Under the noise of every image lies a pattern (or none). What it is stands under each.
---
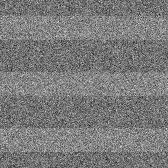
horizontal stripes
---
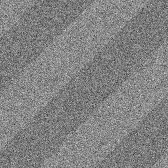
diagonal stripes
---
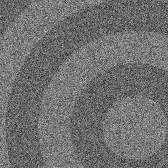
rings round one point
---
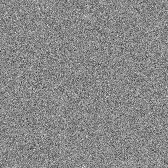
only noise
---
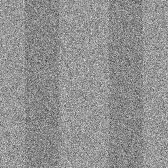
vertical stripes
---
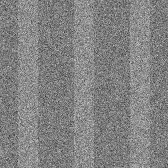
vertical stripes
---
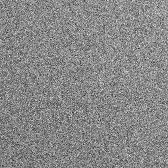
a smooth slope
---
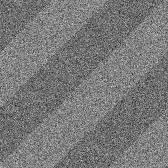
diagonal stripes
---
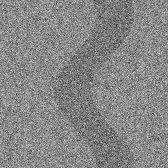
a wavy band
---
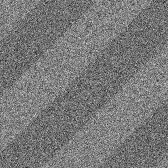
diagonal stripes
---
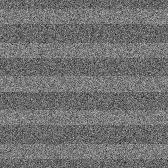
horizontal stripes
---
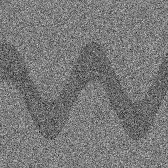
a wavy band
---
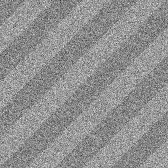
diagonal stripes
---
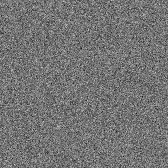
only noise
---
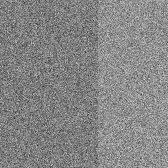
a sharp edge
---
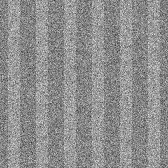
vertical stripes
